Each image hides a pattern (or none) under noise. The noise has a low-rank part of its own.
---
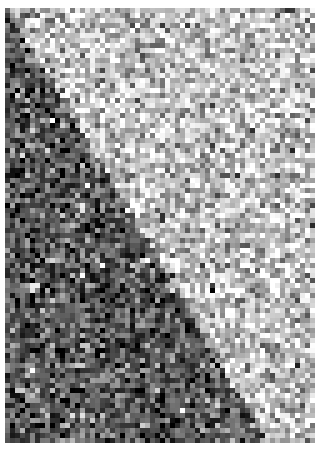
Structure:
a sharp edge
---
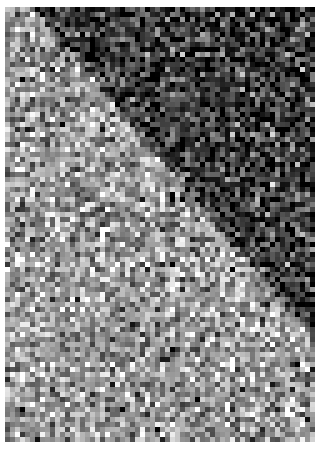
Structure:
a sharp edge
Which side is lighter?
bottom left
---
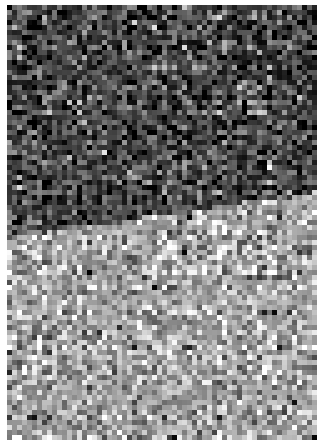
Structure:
a sharp edge
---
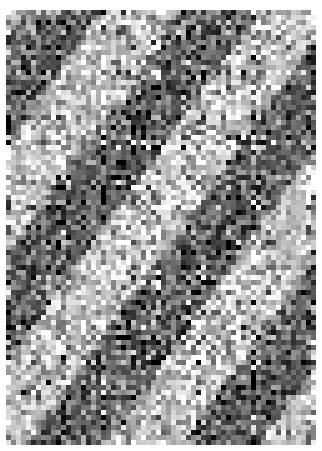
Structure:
diagonal stripes
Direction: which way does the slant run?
bottom left to top right
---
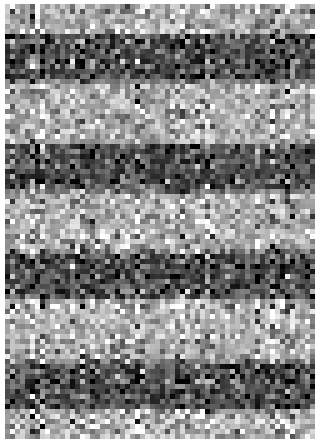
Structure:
horizontal stripes
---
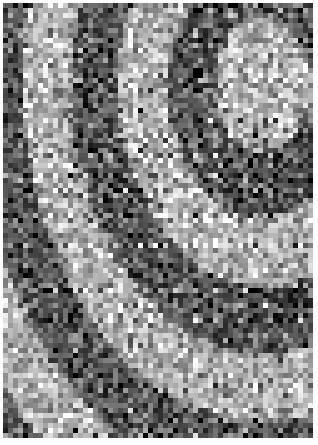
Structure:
rings round one point
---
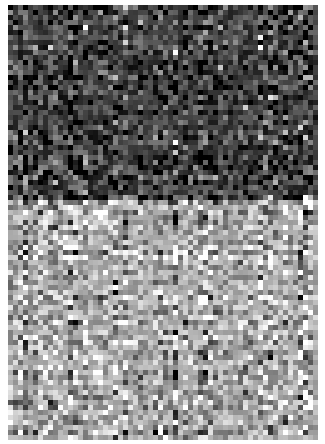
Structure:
a sharp edge
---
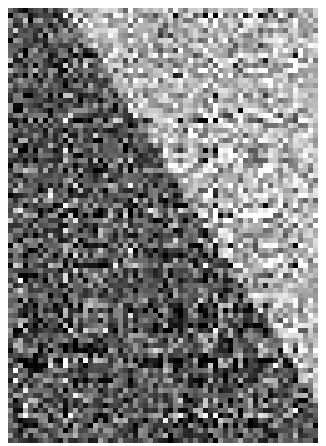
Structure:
a sharp edge
